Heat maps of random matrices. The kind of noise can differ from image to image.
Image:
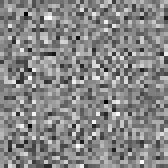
low rank plus noise
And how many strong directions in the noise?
five to eight
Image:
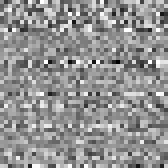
rows of uneven size
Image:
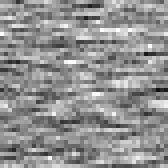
streaked along the rows
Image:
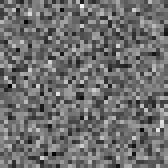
independent entries
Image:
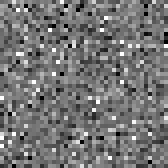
heavy tails
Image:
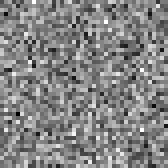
independent entries
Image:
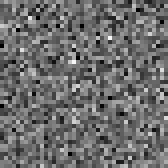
independent entries
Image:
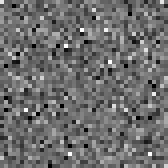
heavy tails
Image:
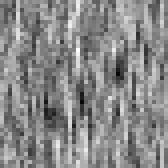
streaked along the columns
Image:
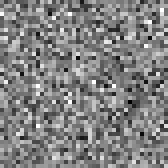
independent entries
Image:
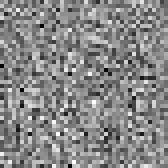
low rank plus noise
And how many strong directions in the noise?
five to eight
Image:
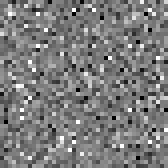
heavy tails
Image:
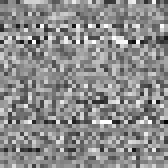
rows of uneven size
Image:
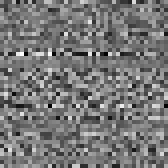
rows of uneven size
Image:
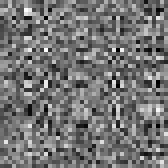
low rank plus noise
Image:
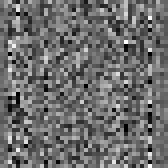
columns of uneven size
